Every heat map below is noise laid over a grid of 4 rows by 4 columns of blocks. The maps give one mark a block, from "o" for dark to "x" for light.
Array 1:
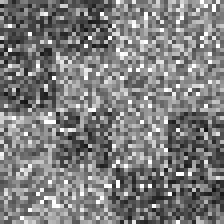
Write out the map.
ooxx
oxxx
xoxo
xxoo
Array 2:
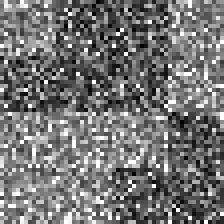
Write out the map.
xoox
ooox
xxxo
xxoo
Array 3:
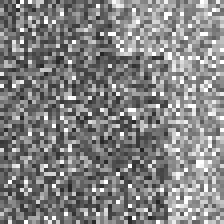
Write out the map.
ooxx
ooox
ooox
ooox
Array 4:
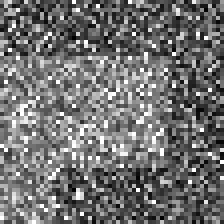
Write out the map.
oooo
xxxo
xxxo
xooo
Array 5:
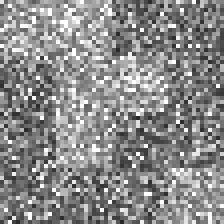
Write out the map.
xxoo
oxxo
oxoo
ooox
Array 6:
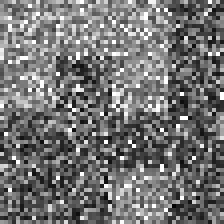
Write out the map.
xxxo
xoxo
oooo
ooxo
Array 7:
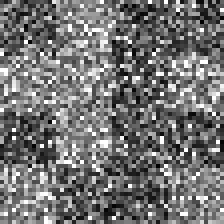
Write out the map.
oxoo
xxox
oxoo
xoox
